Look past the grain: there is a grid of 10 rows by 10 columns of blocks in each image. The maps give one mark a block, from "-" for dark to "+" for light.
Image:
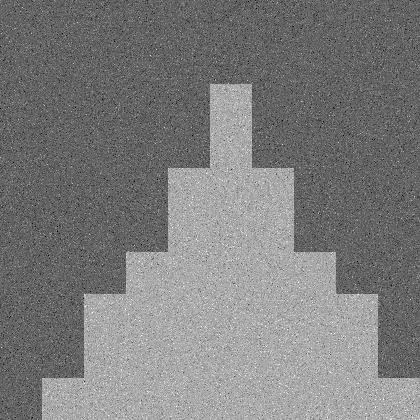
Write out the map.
- - - - - - - - - -
- - - - - - - - - -
- - - - - + - - - -
- - - - - + - - - -
- - - - + + + - - -
- - - - + + + - - -
- - - + + + + + - -
- - + + + + + + + -
- - + + + + + + + -
- + + + + + + + + +
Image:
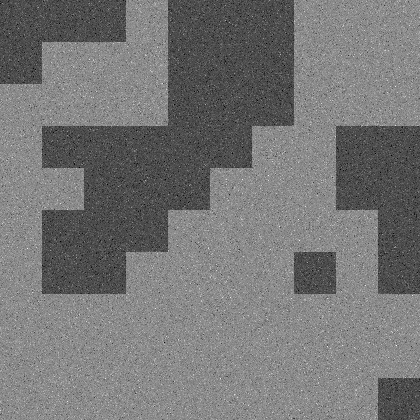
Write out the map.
- - - + - - - + + +
- + + + - - - + + +
+ + + + - - - + + +
+ - - - - - + + - -
+ + - - - + + + - -
+ - - - + + + + + -
+ - - + + + + - + -
+ + + + + + + + + +
+ + + + + + + + + +
+ + + + + + + + + -
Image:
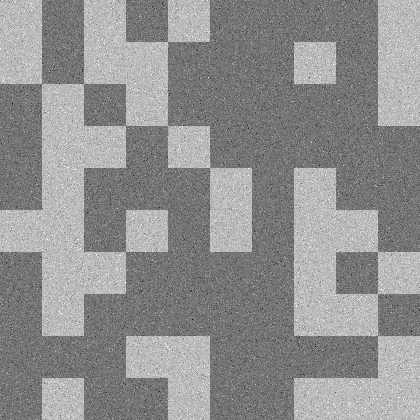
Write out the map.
+ - + - + - - - - +
+ - + + - - - + - +
- + - + - - - - - +
- + + - + - - - - -
- + - - - + - + - -
+ + - + - + - + + -
- + + - - - - + - +
- + - - - - - + + -
- - - + + - - - - +
- + - - + - - + + +
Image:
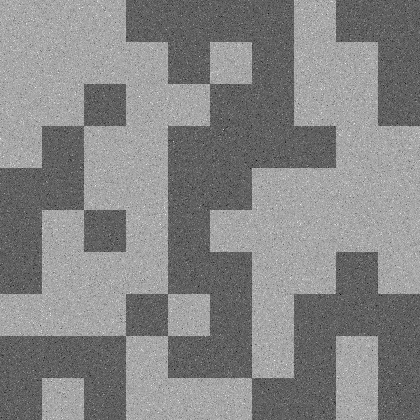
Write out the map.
+ + + - - - - + - -
+ + + + - + - + + -
+ + - + + - - + + -
+ - + + - - - - + +
- - + + - - + + + +
- + - + - + + + + +
- + + + - - + + - +
+ + + - + - + - - -
- - - + - - + - + -
- + - + + + - - + -
